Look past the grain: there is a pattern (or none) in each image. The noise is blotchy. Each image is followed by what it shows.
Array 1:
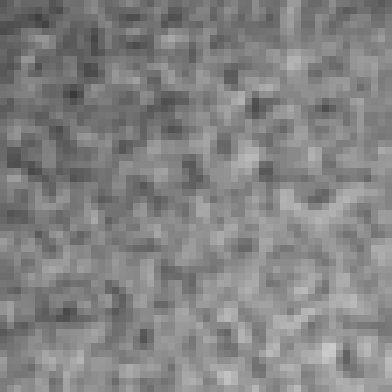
a smooth slope
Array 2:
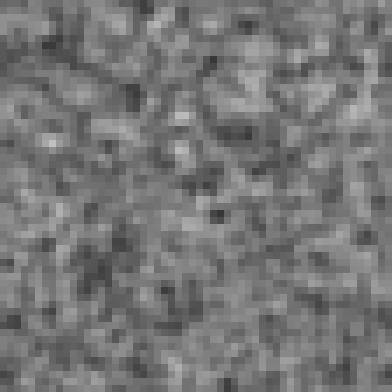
only noise
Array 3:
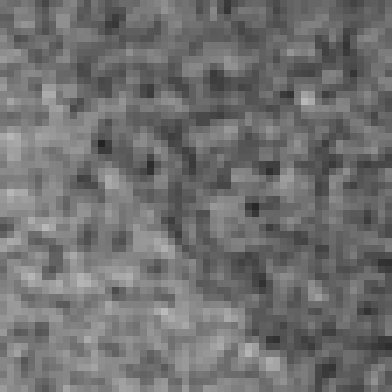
a sharp edge
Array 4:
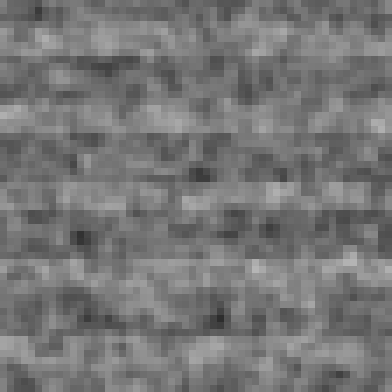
horizontal stripes
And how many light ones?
5
